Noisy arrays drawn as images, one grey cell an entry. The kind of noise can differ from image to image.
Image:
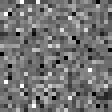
heavy tails
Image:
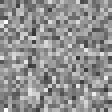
independent entries
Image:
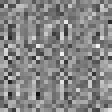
low rank plus noise
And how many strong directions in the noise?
one
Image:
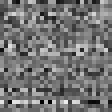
rows of uneven size
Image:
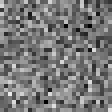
independent entries
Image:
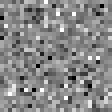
heavy tails
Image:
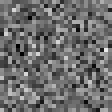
independent entries
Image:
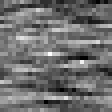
streaked along the rows
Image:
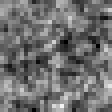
blotchy
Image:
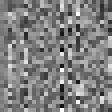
columns of uneven size
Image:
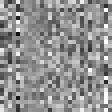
columns of uneven size
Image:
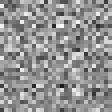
low rank plus noise
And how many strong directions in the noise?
two
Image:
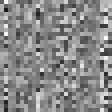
columns of uneven size
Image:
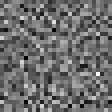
low rank plus noise
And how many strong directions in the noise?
three or four
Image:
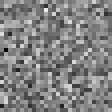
independent entries
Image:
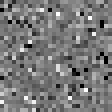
heavy tails
